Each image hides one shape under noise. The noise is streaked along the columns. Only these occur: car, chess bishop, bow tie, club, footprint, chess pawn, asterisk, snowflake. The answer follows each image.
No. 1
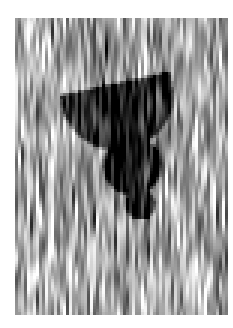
dark chess pawn
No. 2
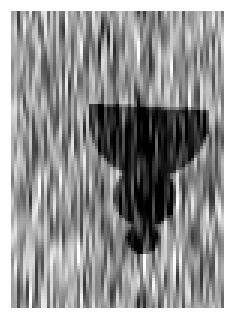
dark chess pawn
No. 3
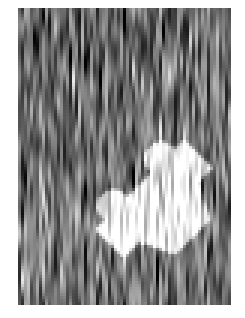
light car
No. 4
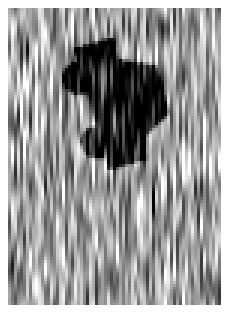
dark car
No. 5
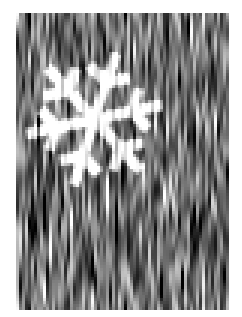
light snowflake
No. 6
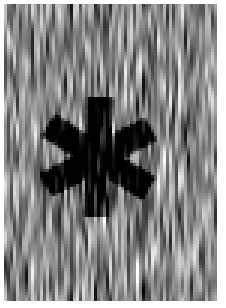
dark asterisk
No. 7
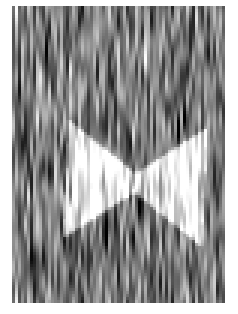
light bow tie
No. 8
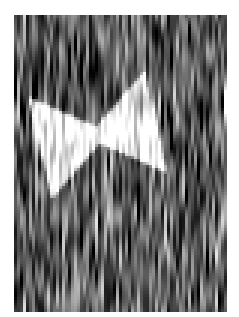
light bow tie
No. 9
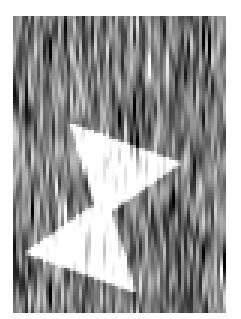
light bow tie
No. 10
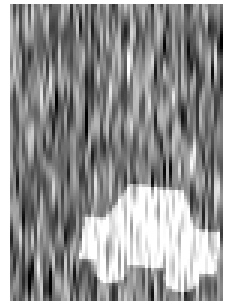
light car
